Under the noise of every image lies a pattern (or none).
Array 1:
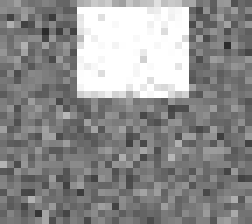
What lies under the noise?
one block
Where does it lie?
top middle
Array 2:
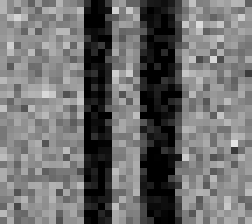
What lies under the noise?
bands of columns
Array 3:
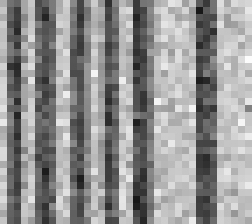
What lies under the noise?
bands of columns
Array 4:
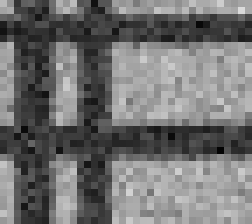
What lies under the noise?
bands of rows crossing bands of columns
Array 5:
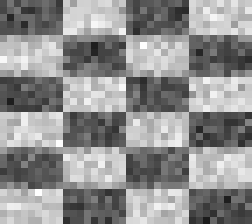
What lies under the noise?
a checkerboard
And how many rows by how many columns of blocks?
6 by 4
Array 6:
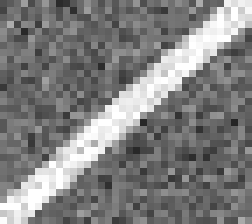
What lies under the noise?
a diagonal band
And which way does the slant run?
bottom left to top right
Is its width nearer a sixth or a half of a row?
a sixth
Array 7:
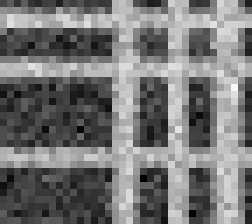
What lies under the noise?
bands of rows crossing bands of columns
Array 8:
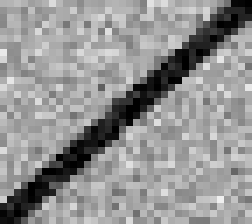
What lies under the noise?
a diagonal band
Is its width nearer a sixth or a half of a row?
a sixth
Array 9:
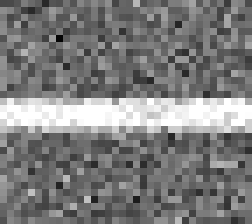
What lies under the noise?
one band of rows
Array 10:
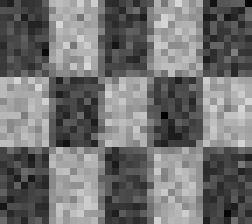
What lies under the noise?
a checkerboard
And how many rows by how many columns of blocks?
3 by 5
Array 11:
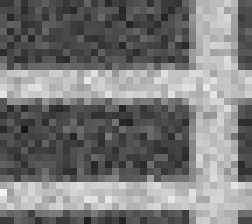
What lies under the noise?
bands of rows crossing bands of columns
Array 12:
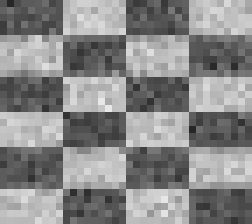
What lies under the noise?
a checkerboard
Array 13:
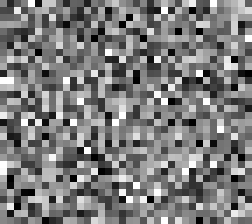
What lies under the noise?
only noise
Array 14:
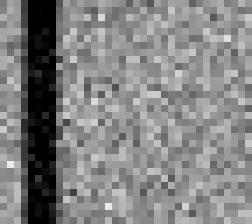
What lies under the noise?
one band of columns
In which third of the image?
left
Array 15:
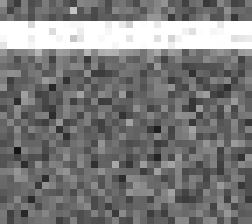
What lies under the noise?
one band of rows
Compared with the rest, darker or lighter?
lighter
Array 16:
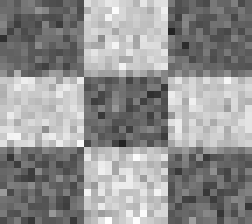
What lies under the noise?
a checkerboard
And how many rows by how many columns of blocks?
3 by 3
